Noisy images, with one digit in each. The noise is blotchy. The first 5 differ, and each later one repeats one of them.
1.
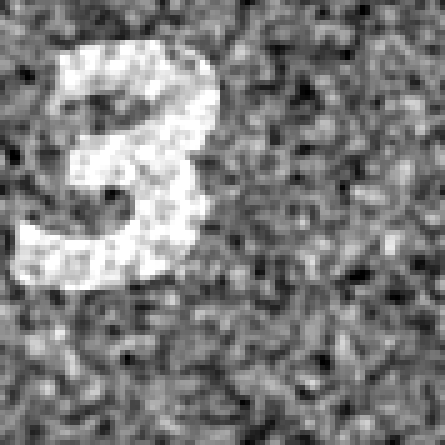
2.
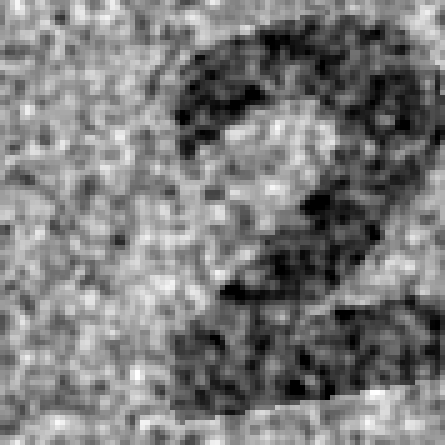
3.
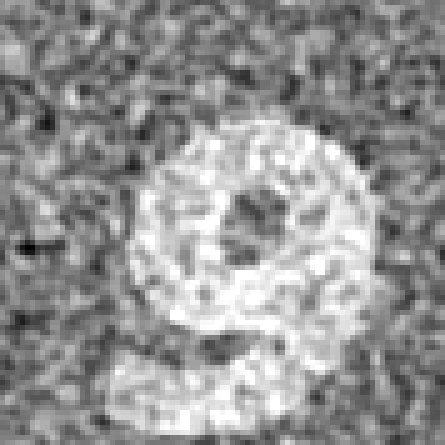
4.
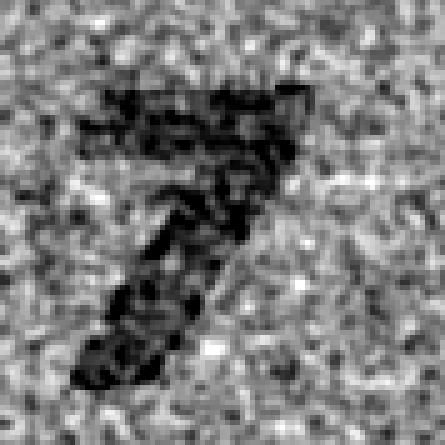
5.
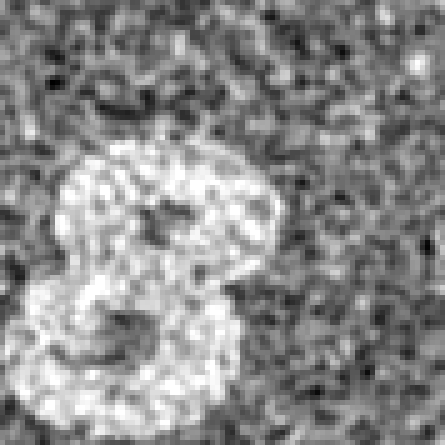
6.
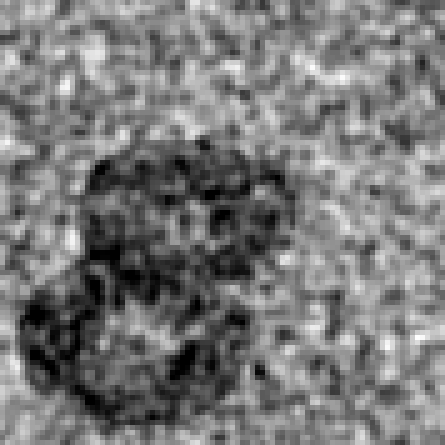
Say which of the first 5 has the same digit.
5
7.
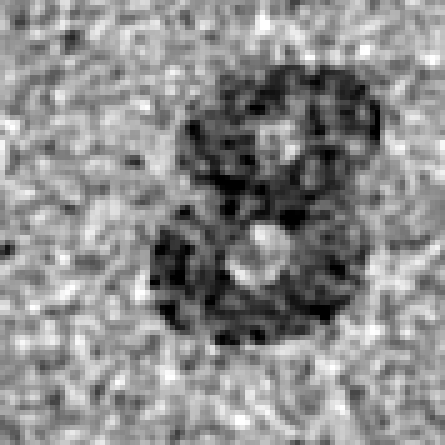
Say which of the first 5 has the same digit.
5
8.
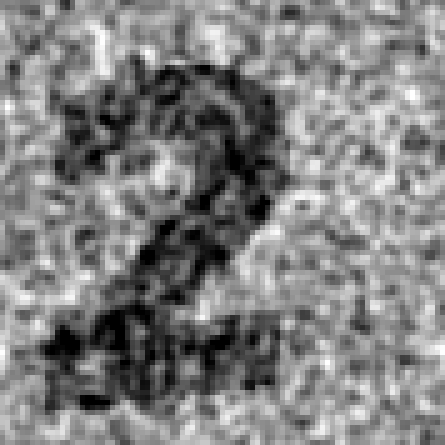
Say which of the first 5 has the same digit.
2
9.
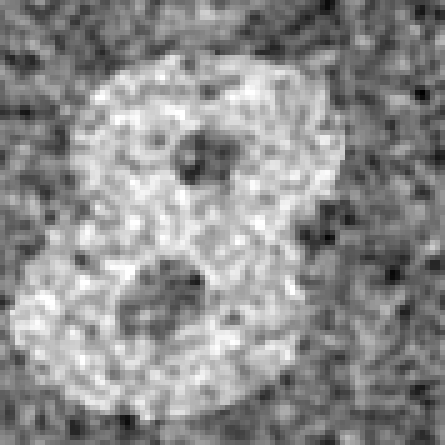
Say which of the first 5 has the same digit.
5
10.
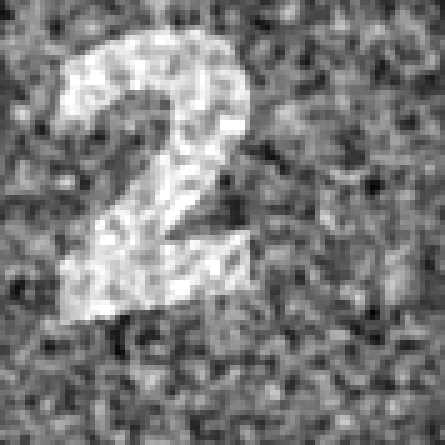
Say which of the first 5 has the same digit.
2
